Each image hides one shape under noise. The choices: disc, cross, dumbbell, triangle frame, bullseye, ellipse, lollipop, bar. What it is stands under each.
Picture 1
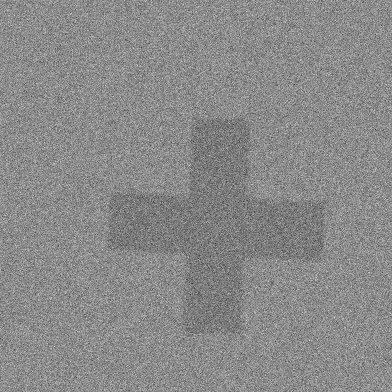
cross
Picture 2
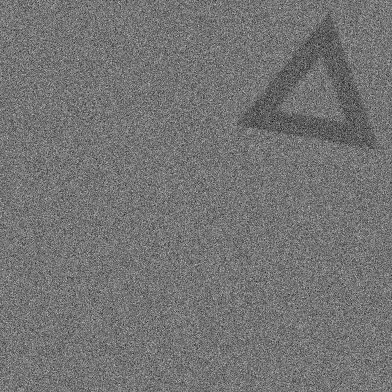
triangle frame
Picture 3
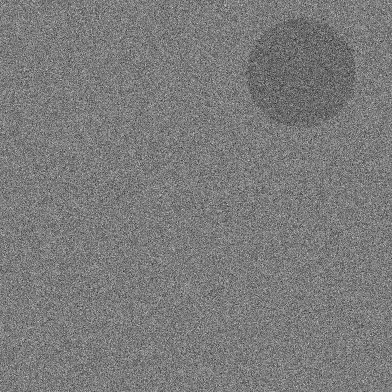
disc
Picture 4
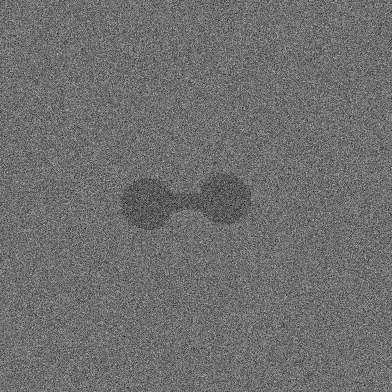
dumbbell
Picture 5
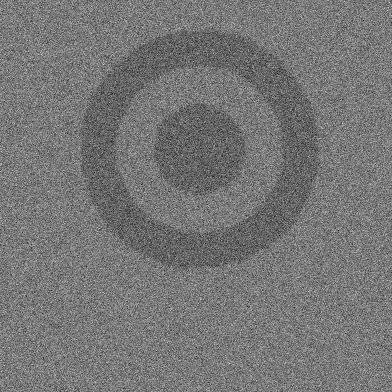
bullseye
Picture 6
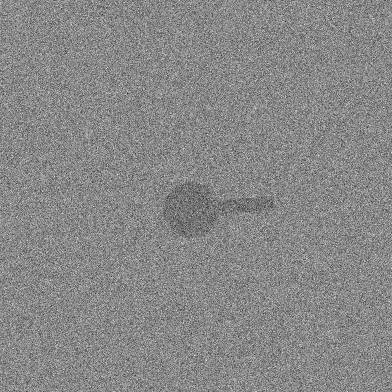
lollipop
